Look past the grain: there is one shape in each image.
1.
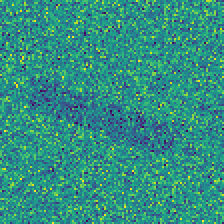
bar
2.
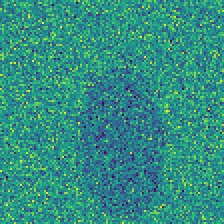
ellipse
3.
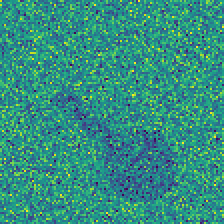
lollipop
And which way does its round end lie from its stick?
down and right
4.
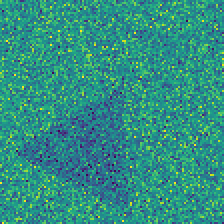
triangle
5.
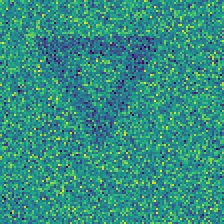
triangle frame
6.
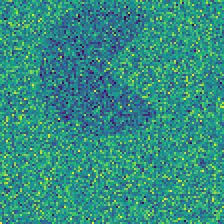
disc with a wedge cut out
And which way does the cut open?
right
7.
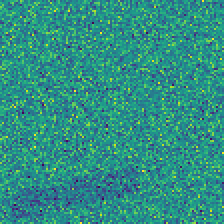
bar
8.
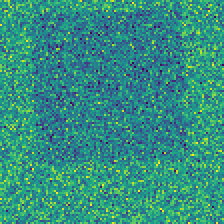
square
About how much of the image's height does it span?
two thirds
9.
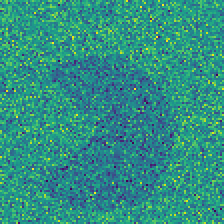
disc with a wedge cut out
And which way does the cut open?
left
